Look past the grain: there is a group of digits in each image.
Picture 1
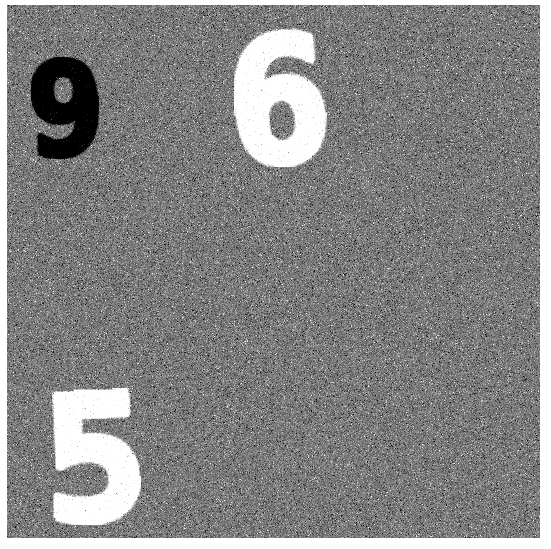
top left: dark 9; top middle: light 6; bottom left: light 5
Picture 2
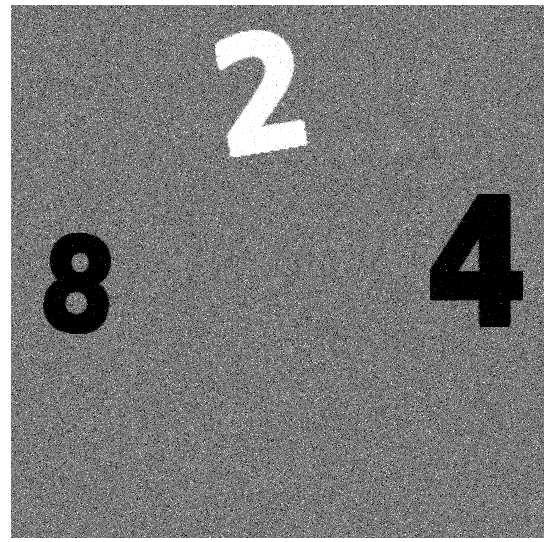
top middle: light 2; middle left: dark 8; middle right: dark 4
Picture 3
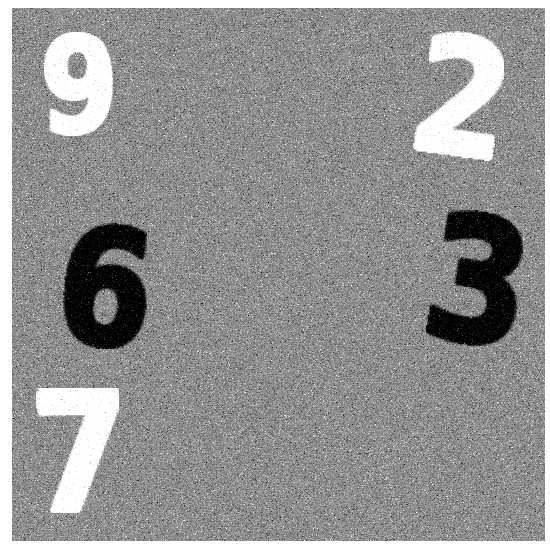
top left: light 9; top right: light 2; middle left: dark 6; middle right: dark 3; bottom left: light 7
